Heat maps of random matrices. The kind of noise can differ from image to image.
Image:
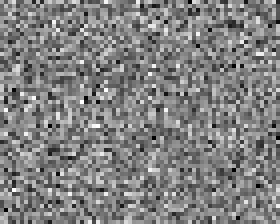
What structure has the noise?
low rank plus noise
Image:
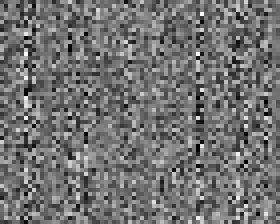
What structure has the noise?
columns of uneven size
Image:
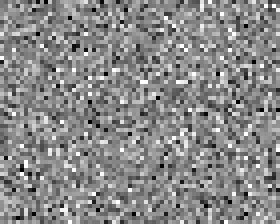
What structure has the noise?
heavy tails
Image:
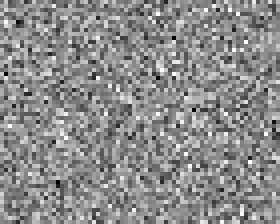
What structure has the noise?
independent entries
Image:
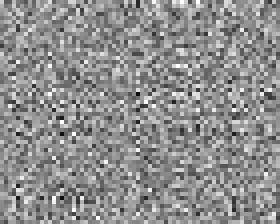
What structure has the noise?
low rank plus noise
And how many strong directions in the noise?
two
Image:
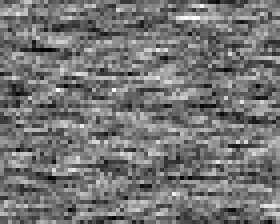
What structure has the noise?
streaked along the rows
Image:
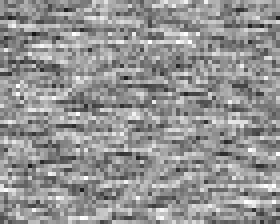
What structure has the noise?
streaked along the rows
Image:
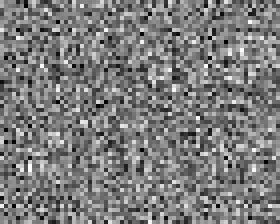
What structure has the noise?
low rank plus noise
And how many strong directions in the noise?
three or four
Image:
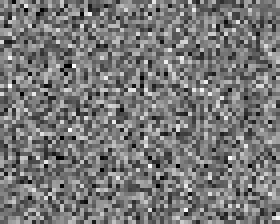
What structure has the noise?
independent entries
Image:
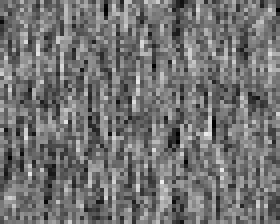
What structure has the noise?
streaked along the columns
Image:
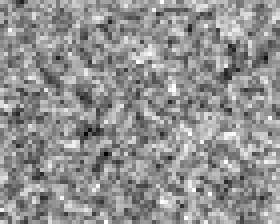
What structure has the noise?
blotchy
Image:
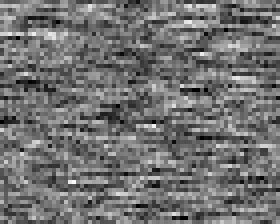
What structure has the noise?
streaked along the rows
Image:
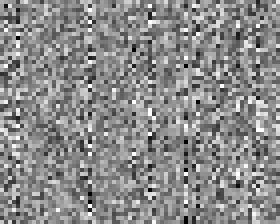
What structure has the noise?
columns of uneven size
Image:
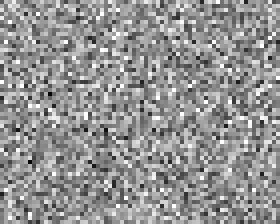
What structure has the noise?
independent entries
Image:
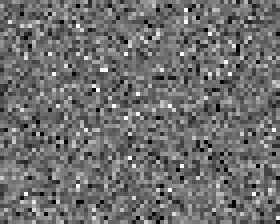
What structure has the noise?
heavy tails
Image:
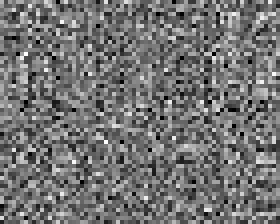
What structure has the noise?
low rank plus noise
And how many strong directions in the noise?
two
